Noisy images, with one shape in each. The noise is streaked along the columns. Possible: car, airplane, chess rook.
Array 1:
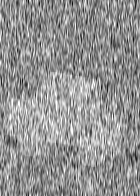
light car
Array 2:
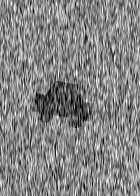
dark car, centre
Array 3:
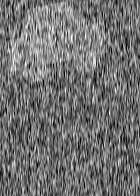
light car
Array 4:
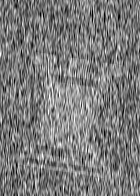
light chess rook
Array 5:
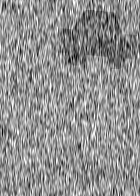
dark car
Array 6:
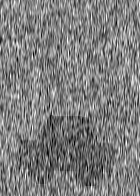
dark car
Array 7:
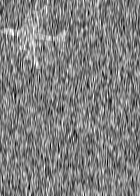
light airplane
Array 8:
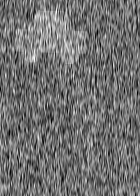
light car
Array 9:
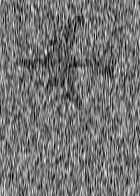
dark airplane
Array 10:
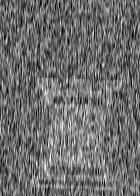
light chess rook
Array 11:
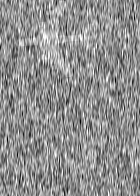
light airplane
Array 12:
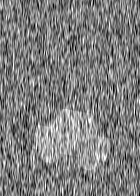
light car
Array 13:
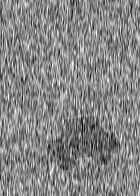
dark car
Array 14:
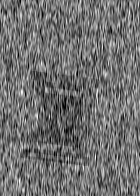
dark chess rook
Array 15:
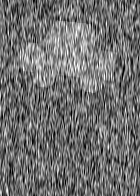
light car
